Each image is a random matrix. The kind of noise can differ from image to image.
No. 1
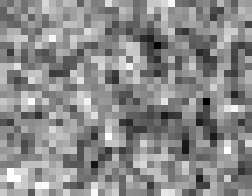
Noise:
blotchy
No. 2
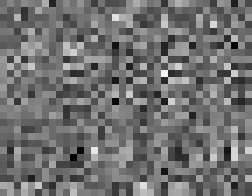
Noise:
low rank plus noise
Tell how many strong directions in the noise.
one
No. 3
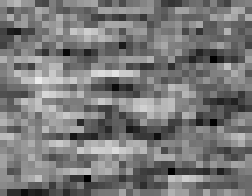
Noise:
streaked along the rows
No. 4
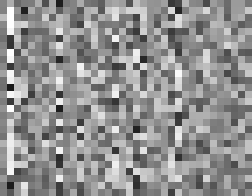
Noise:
columns of uneven size
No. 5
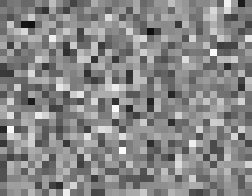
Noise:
independent entries
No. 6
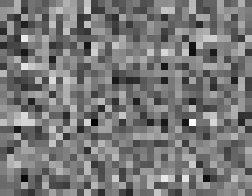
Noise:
low rank plus noise
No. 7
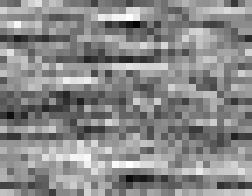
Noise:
streaked along the rows
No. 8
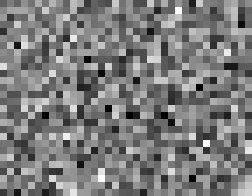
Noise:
independent entries
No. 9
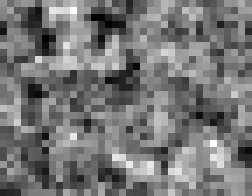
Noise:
blotchy
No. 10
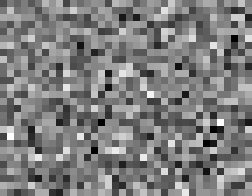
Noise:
independent entries
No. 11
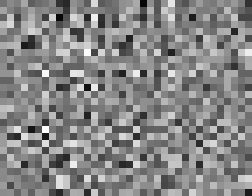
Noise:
low rank plus noise
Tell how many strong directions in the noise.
two
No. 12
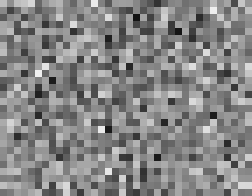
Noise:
independent entries
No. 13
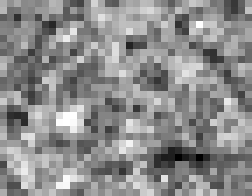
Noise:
blotchy
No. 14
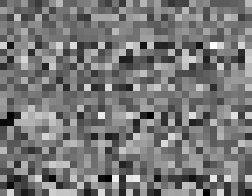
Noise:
rows of uneven size
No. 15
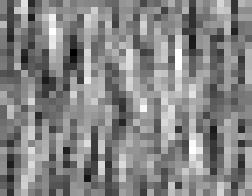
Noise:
streaked along the columns
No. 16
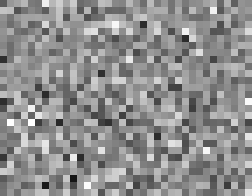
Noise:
low rank plus noise
